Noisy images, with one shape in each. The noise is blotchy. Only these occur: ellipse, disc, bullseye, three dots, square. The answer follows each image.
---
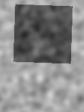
square
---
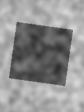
square
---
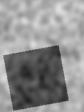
square
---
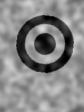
bullseye
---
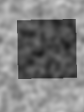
square
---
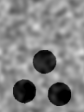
three dots
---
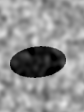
ellipse
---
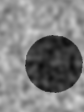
disc
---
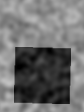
square
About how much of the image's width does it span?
two thirds
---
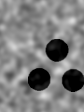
three dots
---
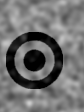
bullseye
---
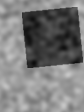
square
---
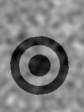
bullseye
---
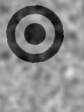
bullseye
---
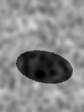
ellipse
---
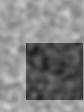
square
